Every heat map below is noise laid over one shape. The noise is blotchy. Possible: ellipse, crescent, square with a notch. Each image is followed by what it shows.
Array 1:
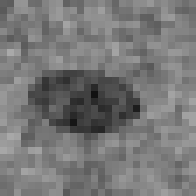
ellipse
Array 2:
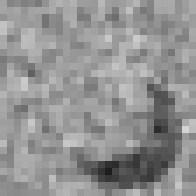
crescent
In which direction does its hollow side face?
up and left
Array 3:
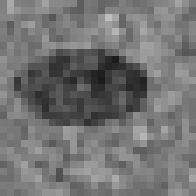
ellipse
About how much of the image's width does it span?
two thirds
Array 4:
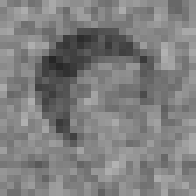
crescent
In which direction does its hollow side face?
down and right
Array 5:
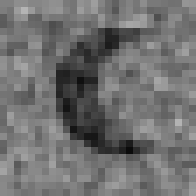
crescent
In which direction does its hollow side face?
right
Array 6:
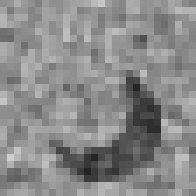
crescent
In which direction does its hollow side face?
up and left
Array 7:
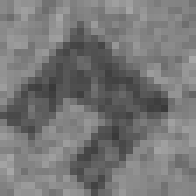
square with a notch
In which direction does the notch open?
down and left
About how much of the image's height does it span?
nearly all
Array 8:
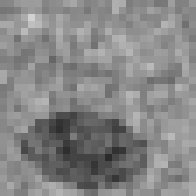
ellipse
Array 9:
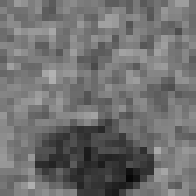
ellipse
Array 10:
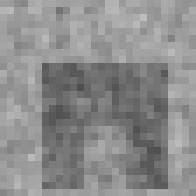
square with a notch
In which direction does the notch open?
down
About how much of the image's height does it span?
two thirds
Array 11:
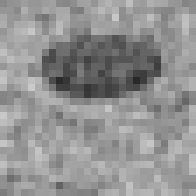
ellipse
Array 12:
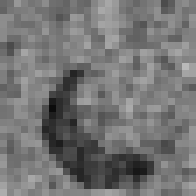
crescent
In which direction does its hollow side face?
up and right
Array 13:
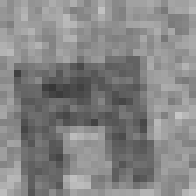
square with a notch
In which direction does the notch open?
down
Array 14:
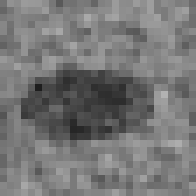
ellipse
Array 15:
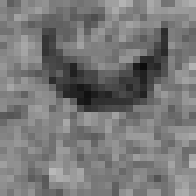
crescent
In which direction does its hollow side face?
up
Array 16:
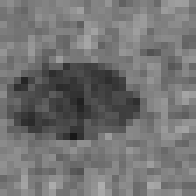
ellipse
